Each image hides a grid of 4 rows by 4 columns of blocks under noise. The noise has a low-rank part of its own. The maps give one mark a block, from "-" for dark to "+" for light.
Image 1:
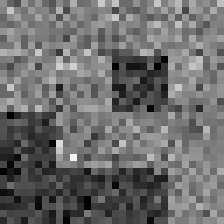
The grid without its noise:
+ + + +
+ + - +
- + + +
- - - +
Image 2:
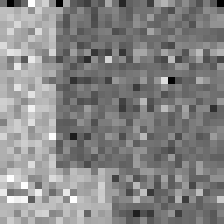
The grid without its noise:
+ - - -
+ - - -
+ - - -
+ + - -
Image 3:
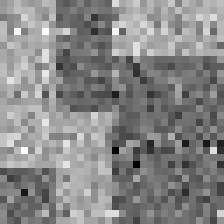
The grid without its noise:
+ - + +
+ - - -
+ + - -
- + - -
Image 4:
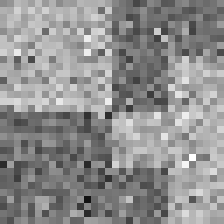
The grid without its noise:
+ + - -
+ + - +
- - + +
- - - +
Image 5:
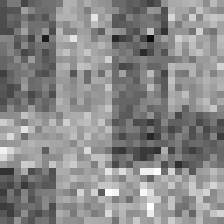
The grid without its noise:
- + - +
- + - +
+ + - -
- + + +
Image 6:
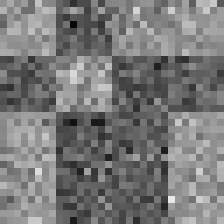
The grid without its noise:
+ - + +
- + - -
+ - - +
+ - - +
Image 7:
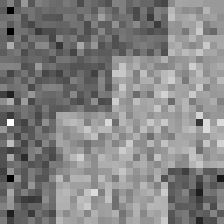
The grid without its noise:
- - - +
- - + +
- + + +
- + + -
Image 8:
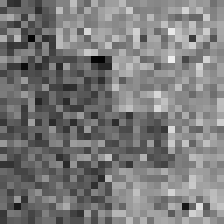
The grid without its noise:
- + + +
- - + +
- - - +
- - + +
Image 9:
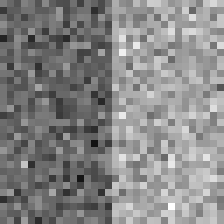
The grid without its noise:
- - + +
- - + +
- - + +
- - + +
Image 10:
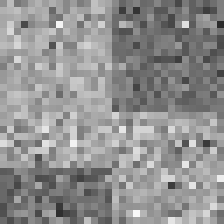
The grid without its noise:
+ + - -
+ + - -
+ + + +
- - + +
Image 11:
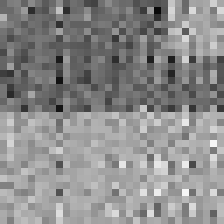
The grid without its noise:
- - - +
- - - -
+ + + +
+ + + +
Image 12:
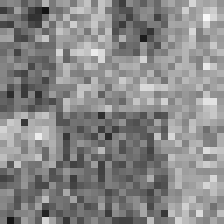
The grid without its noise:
- + - +
- + + +
+ - - +
- - - +
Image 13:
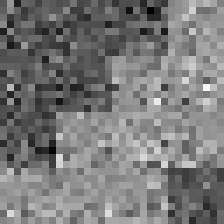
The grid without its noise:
- - - +
- - + +
- + + +
+ + + -
